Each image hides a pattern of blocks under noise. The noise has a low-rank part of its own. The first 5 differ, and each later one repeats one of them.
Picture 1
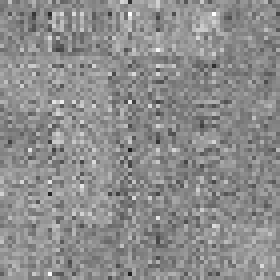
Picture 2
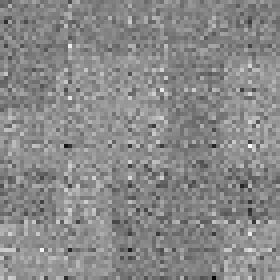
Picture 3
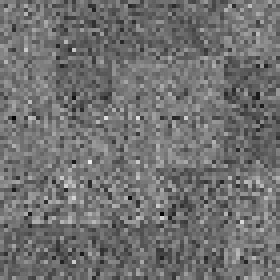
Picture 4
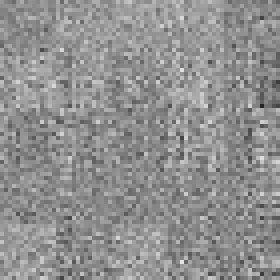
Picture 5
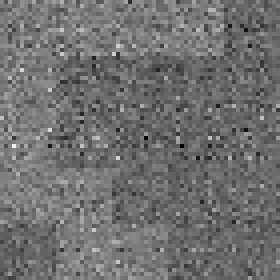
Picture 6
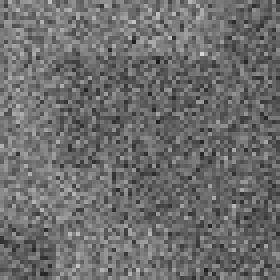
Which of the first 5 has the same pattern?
5
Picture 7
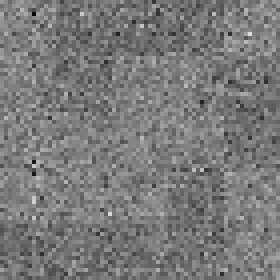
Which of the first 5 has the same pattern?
3
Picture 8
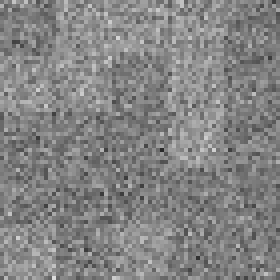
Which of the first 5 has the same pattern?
4
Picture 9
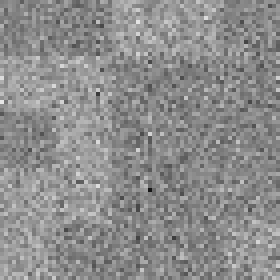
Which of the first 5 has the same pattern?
1
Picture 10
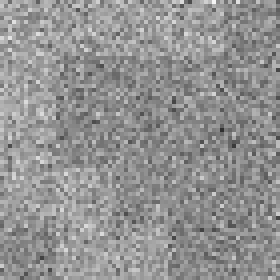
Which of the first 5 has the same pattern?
5
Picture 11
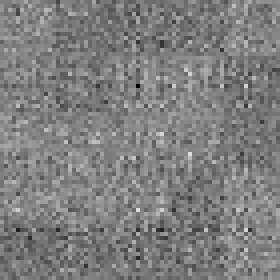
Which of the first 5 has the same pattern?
3
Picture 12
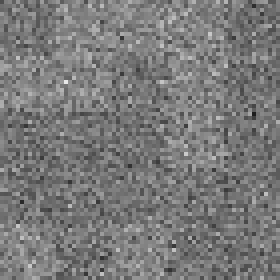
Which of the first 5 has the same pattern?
4
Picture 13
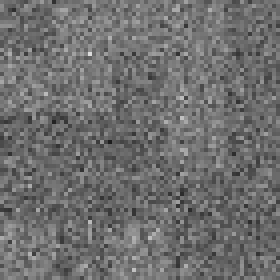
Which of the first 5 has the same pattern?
4
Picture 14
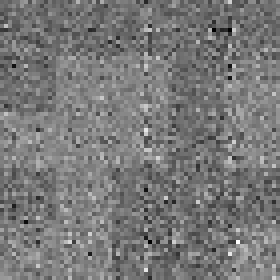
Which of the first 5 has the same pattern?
2
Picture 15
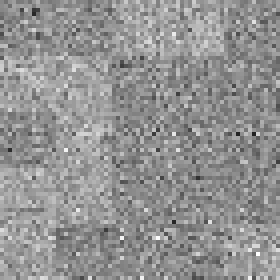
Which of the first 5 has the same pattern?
1
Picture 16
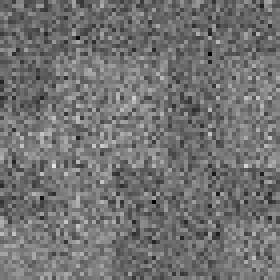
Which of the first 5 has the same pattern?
2
